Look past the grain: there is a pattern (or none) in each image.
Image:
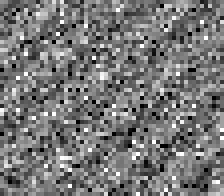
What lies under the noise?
diagonal stripes
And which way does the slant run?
bottom left to top right
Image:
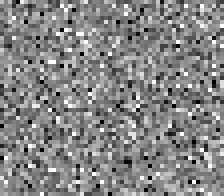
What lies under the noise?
only noise
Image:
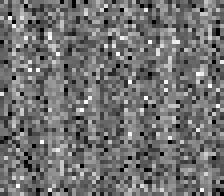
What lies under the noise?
vertical stripes
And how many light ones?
6
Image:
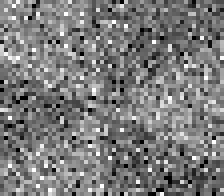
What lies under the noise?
spokes from one point
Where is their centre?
centre
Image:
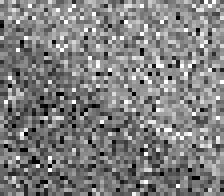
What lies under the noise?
a sharp edge
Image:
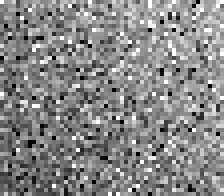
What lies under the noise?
a smooth slope
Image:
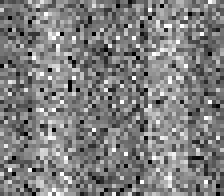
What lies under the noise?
vertical stripes
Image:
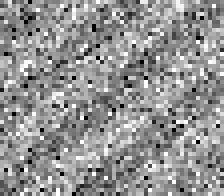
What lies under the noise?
diagonal stripes
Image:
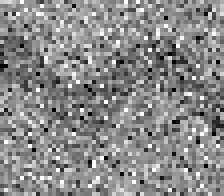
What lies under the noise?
a wavy band
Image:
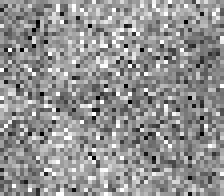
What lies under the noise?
spokes from one point
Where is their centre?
middle left
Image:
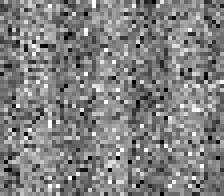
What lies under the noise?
vertical stripes
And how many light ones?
3
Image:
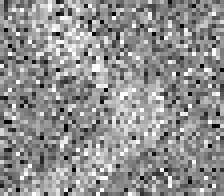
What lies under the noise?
a wavy band
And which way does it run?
top to bottom
